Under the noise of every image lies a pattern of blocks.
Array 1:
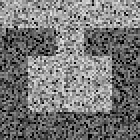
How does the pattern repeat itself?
left and right mirror each other
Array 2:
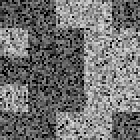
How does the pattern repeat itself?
top and bottom mirror each other
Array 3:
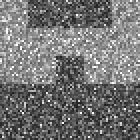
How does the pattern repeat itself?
left and right mirror each other
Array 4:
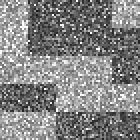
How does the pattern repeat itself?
no symmetry
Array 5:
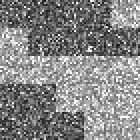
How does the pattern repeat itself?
no symmetry
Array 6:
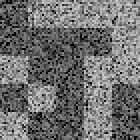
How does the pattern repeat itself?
no symmetry
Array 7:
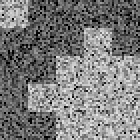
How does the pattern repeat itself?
mirrored about the diagonal from the top left
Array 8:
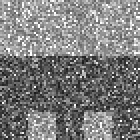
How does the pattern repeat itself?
left and right mirror each other
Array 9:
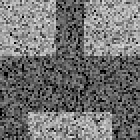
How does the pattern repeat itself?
left and right mirror each other
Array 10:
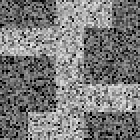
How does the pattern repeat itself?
the same after a half turn
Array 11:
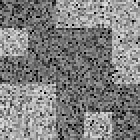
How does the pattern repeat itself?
mirrored about the diagonal from the bottom left
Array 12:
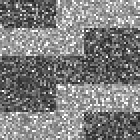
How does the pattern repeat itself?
the same after a half turn
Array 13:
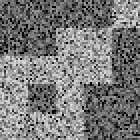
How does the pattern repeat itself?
mirrored about the diagonal from the bottom left
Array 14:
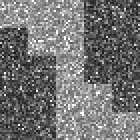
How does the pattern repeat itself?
the same after a half turn
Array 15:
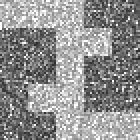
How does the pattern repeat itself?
the same after a half turn
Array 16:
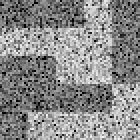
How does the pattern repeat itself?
no symmetry
